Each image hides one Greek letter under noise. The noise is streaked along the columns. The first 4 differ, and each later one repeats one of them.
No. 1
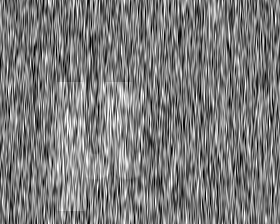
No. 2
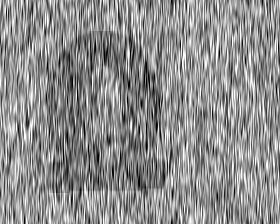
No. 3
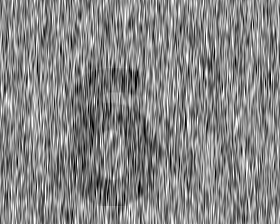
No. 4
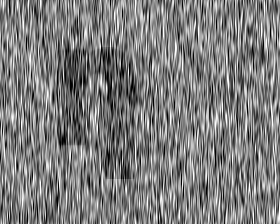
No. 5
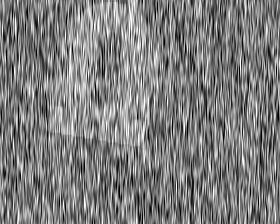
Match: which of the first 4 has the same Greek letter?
2
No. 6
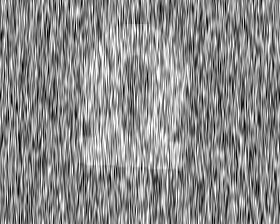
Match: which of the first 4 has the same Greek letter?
2
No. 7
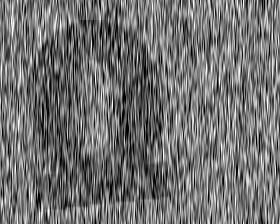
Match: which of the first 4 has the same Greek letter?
2
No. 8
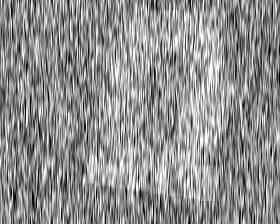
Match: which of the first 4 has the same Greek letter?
2
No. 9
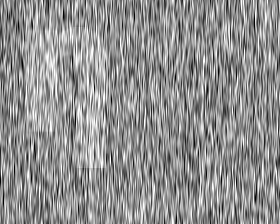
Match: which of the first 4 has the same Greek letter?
4
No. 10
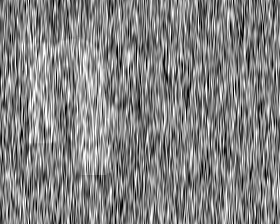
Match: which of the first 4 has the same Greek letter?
4
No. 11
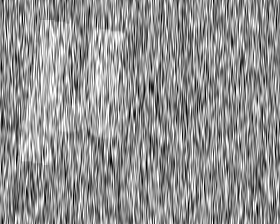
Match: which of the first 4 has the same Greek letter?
1
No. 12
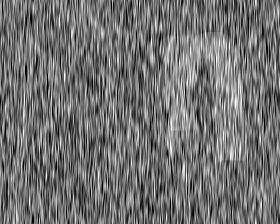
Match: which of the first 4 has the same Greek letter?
4
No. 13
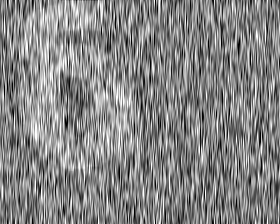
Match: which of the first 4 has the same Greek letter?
3
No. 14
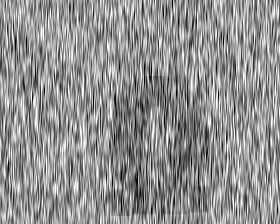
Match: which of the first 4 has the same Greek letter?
2
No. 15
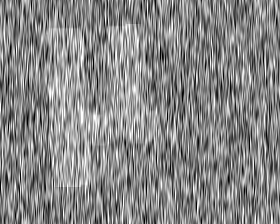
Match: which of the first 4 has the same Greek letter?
1
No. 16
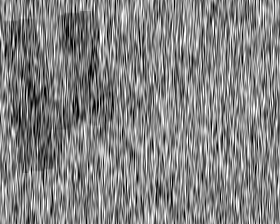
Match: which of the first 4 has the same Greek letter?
1
